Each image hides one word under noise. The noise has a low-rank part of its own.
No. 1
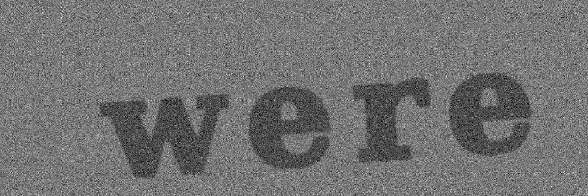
were
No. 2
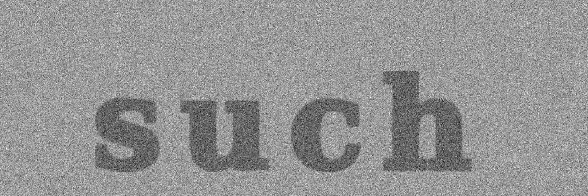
such
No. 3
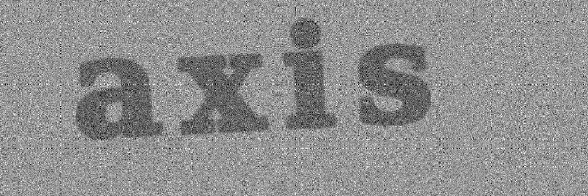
axis
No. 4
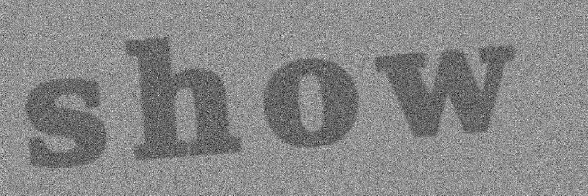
show
